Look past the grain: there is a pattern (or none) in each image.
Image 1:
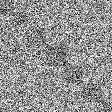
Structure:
blocks along the diagonal
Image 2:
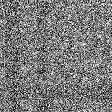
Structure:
bands of rows crossing bands of columns
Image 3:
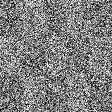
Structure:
a checkerboard
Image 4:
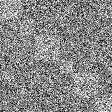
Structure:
blocks along the diagonal
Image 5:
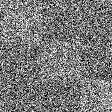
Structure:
blocks along the diagonal
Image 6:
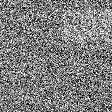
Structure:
one block
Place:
top right
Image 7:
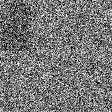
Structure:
one block
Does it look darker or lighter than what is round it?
darker
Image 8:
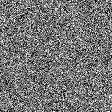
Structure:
only noise
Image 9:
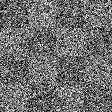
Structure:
a checkerboard
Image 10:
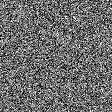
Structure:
only noise
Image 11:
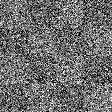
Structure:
a checkerboard
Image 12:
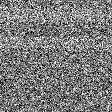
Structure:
bands of rows
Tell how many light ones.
2
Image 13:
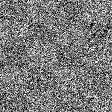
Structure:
a checkerboard
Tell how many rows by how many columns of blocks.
5 by 4
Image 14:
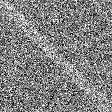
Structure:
a diagonal band
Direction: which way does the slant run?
top left to bottom right
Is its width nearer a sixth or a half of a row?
a sixth
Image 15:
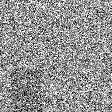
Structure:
one block
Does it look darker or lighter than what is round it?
darker
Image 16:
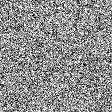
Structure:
only noise
